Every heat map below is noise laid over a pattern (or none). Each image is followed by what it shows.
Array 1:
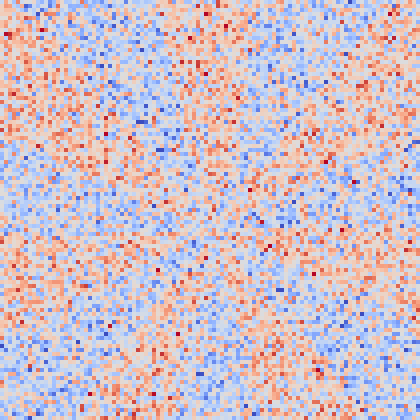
spokes from one point
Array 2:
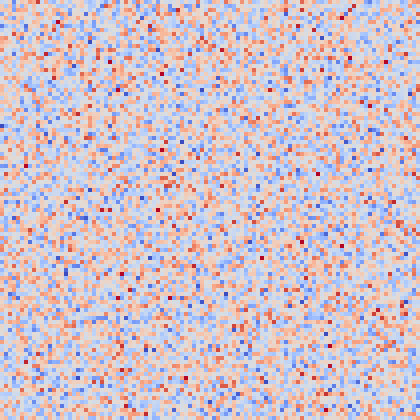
only noise
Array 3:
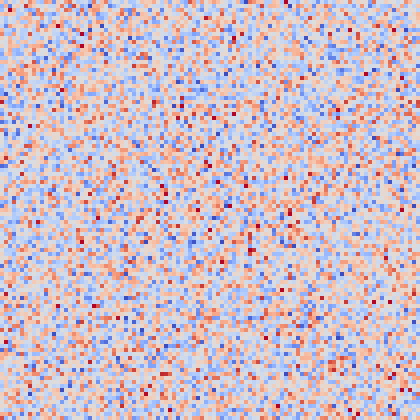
only noise
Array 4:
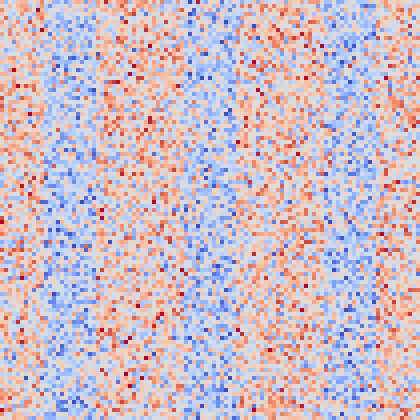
vertical stripes
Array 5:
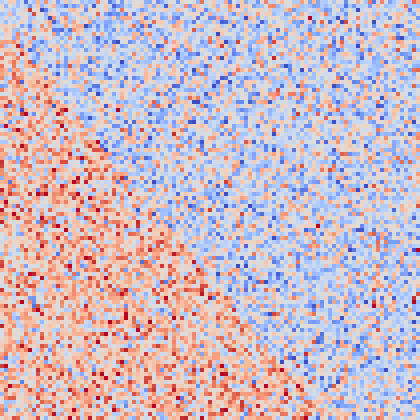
a sharp edge
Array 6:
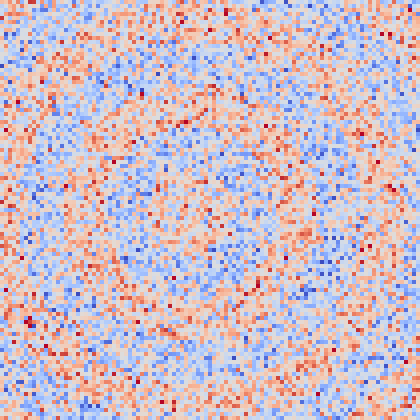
rings round one point
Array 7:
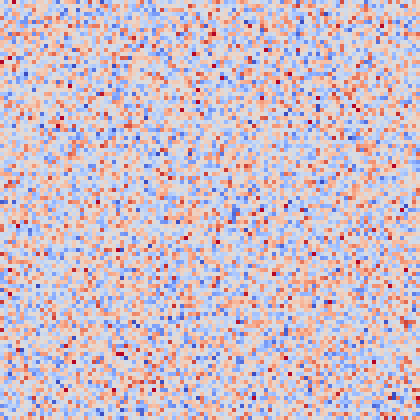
only noise
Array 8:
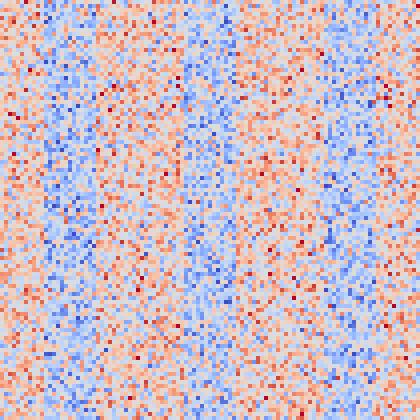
vertical stripes
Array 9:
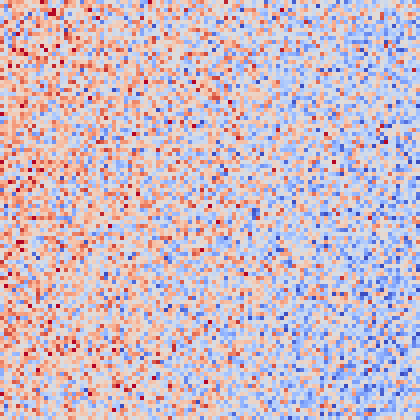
a smooth slope
